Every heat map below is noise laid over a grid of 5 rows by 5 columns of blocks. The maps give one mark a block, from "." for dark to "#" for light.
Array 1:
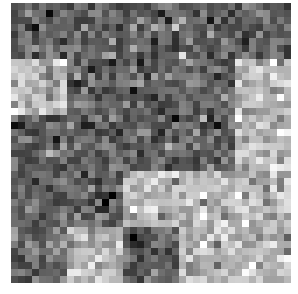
. . . . .
# . . . #
. . . . #
. . # # #
. # . # #
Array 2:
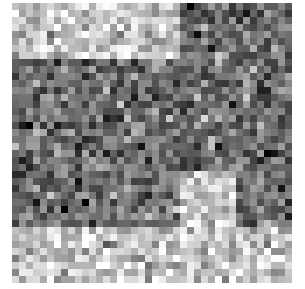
# # # . .
. . . . .
. . . . .
. . . # .
# # # # #
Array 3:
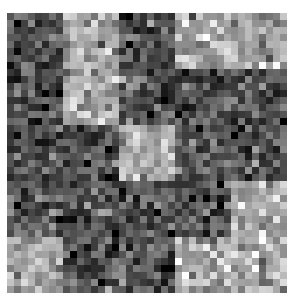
. # . # #
. # . . .
. . # . .
. . . . #
# . . # #
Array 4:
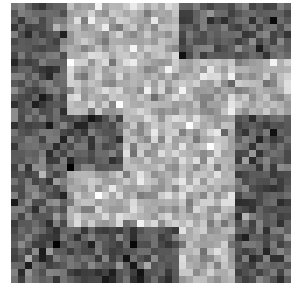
. # # . .
. # # # #
. . # # .
. # # # .
. . . # .
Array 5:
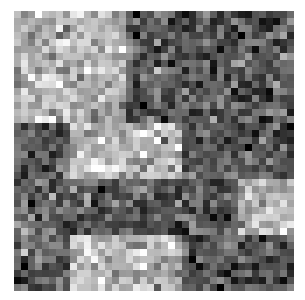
# # . . .
# # . . .
. # # . .
. . . . #
. # # . .
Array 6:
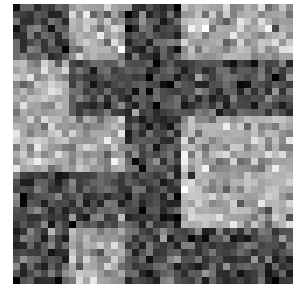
. # . # #
# . . . .
# # . # #
. . . # #
. # . . .
